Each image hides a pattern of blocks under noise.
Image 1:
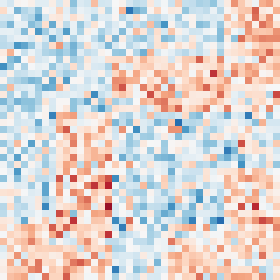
mirrored about the diagonal from the top left
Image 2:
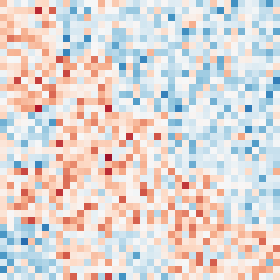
mirrored about the diagonal from the bottom left
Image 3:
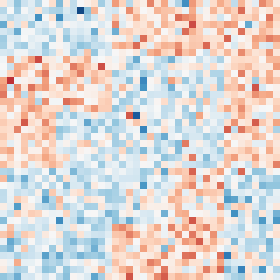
mirrored about the diagonal from the bottom left
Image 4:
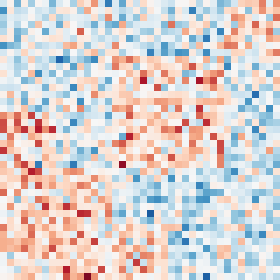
mirrored about the diagonal from the bottom left
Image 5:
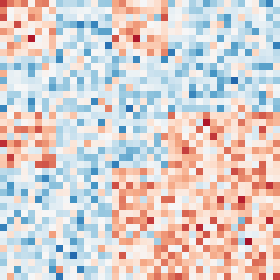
mirrored about the diagonal from the top left
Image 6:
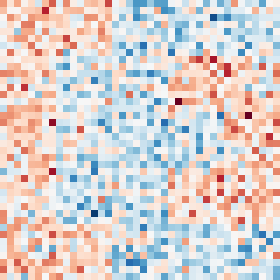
top and bottom mirror each other
